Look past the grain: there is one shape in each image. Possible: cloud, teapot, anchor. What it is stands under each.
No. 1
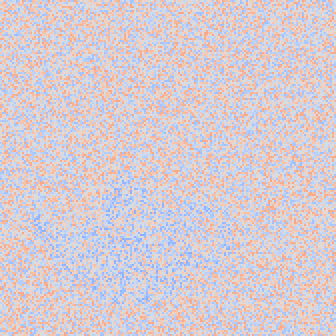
blue teapot
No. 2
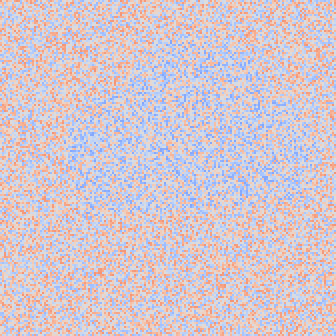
blue cloud
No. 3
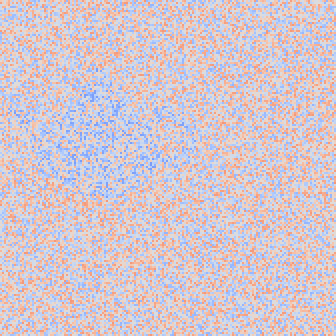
blue teapot
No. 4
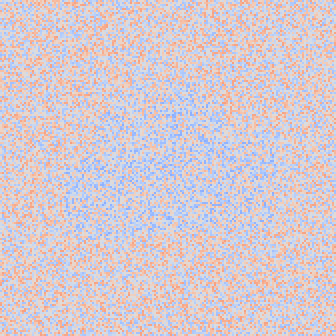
blue cloud
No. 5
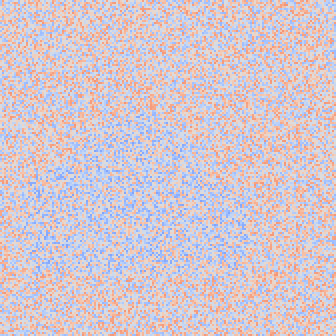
blue cloud
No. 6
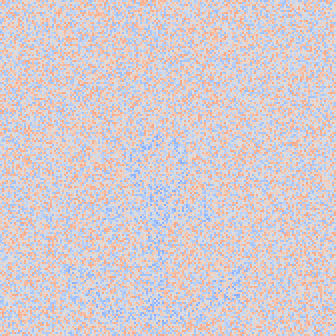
blue anchor
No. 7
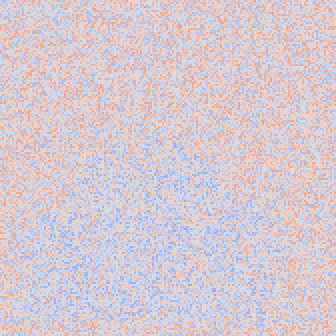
blue cloud
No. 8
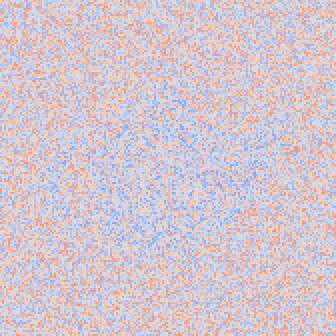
blue teapot
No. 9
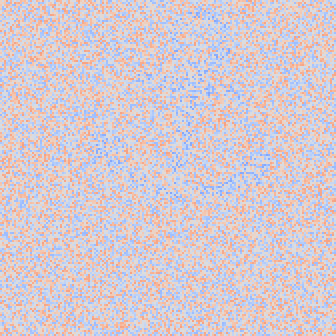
blue anchor
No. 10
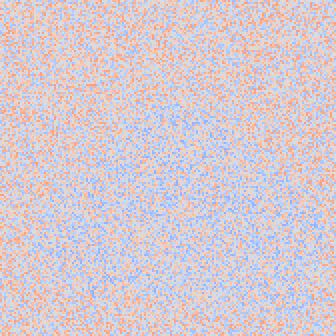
blue cloud
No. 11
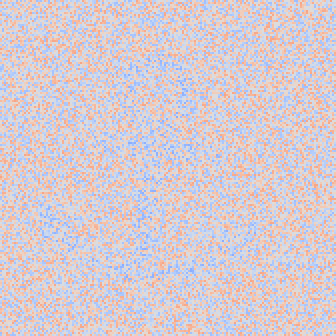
blue anchor
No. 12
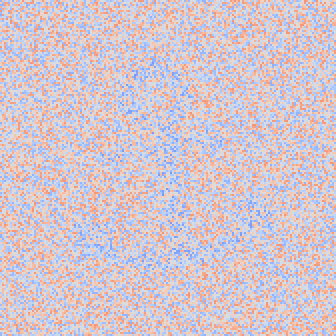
blue anchor
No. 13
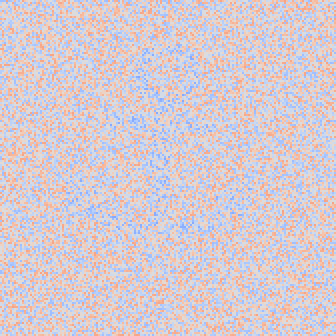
blue anchor
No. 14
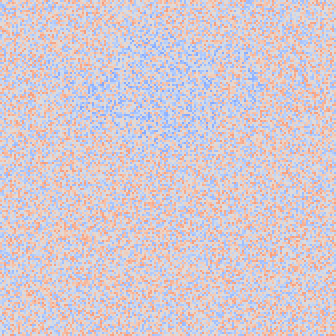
blue teapot
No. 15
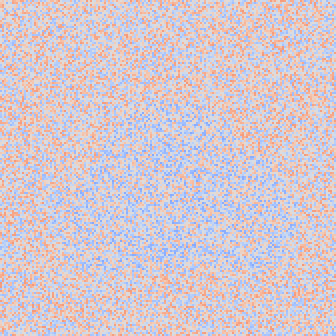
blue cloud
